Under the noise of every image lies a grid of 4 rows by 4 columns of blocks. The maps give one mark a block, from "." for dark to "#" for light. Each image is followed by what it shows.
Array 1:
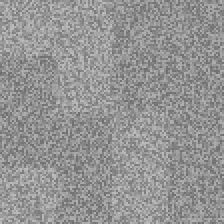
# # . .
. # . .
. . # .
# . # .
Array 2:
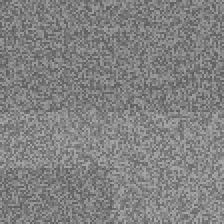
. . . .
. . . .
# # # #
. . # #
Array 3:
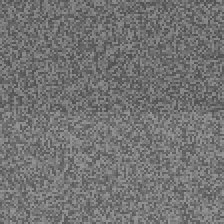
. . . .
. . . .
# # # #
# # # #
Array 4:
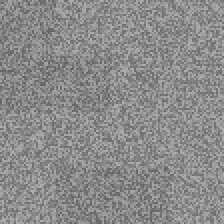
. # # #
. . # #
# # # #
# . . #
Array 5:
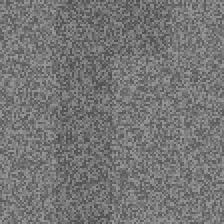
# . . #
# . # #
# . # #
# . # #
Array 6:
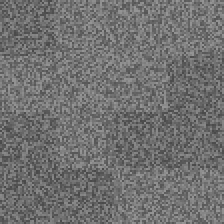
. # # #
# # # .
. # . .
. . # #
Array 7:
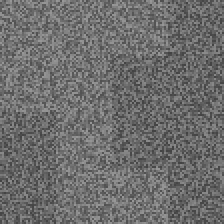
# # # .
# # . .
. # . .
. # # .
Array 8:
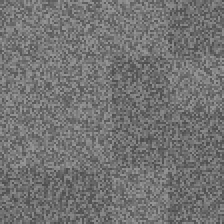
# # # .
# # . #
# # . .
. . # .
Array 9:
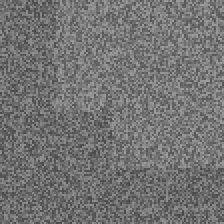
. # # #
. # # #
. . # #
. . . .
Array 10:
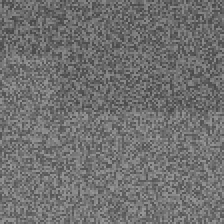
. . . .
# . . .
# # # #
# # # #
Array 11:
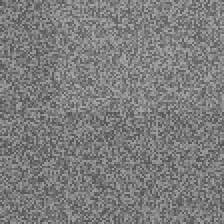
. # # #
. # # #
. . . .
. . . .
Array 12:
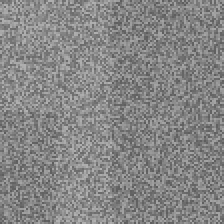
# # . .
# # . .
. # . .
. # . .
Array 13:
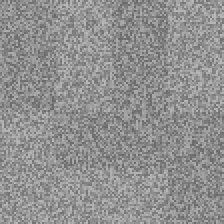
. # . #
. # . #
# . . .
# # # .
